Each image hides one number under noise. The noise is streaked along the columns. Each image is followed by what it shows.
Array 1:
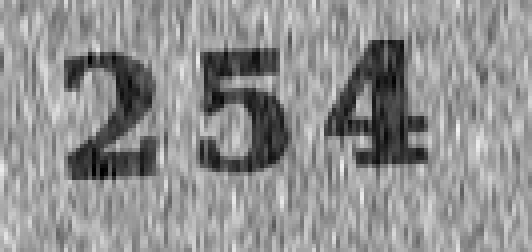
254
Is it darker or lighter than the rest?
darker
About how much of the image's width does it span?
two thirds
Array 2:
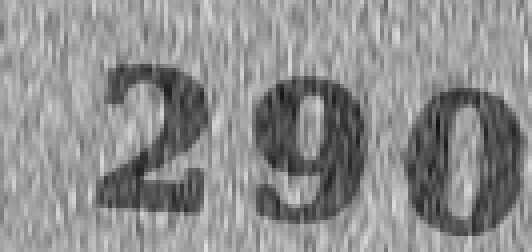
290
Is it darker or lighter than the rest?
darker
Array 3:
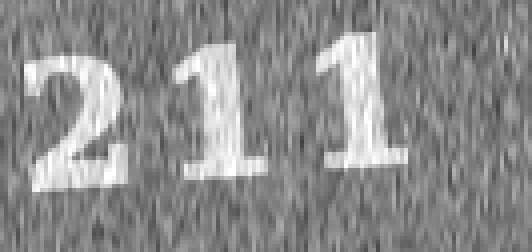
211
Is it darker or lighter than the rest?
lighter
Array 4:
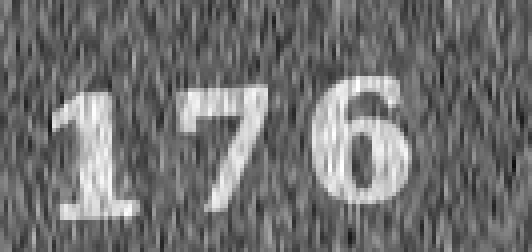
176
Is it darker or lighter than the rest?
lighter
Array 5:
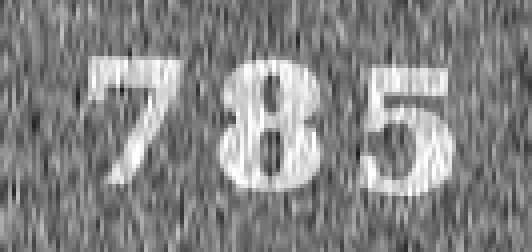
785
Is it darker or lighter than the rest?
lighter
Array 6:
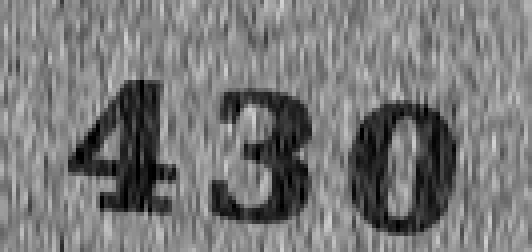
430
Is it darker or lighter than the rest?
darker
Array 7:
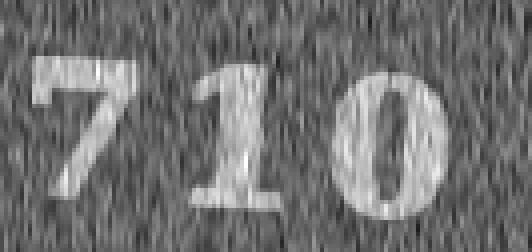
710
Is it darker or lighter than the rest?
lighter
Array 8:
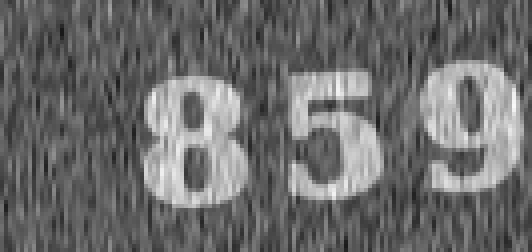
859
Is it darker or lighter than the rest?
lighter
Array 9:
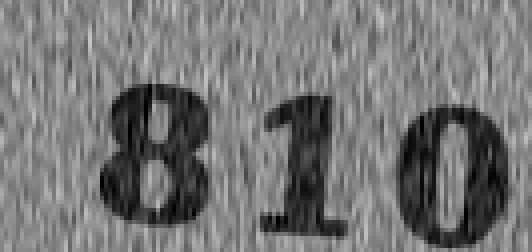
810
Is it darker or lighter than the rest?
darker
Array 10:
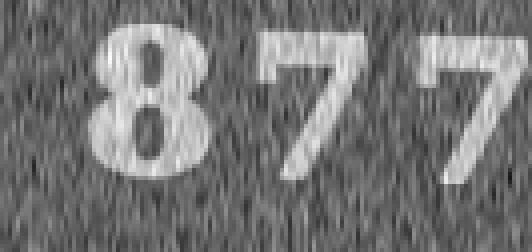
877
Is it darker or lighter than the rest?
lighter
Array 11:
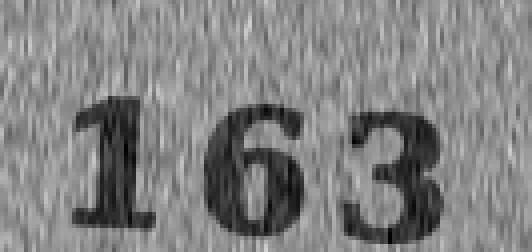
163
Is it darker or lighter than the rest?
darker
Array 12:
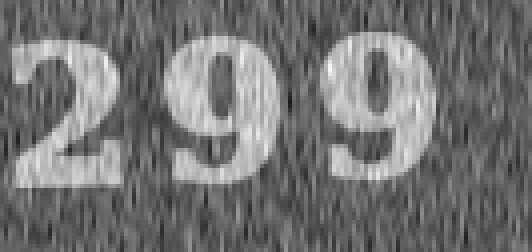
299
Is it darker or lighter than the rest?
lighter
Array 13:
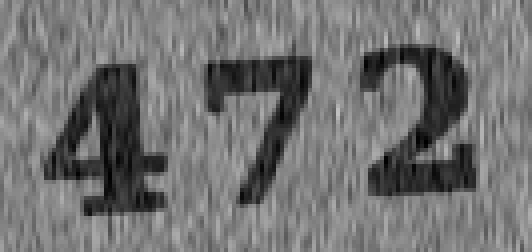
472
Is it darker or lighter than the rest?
darker
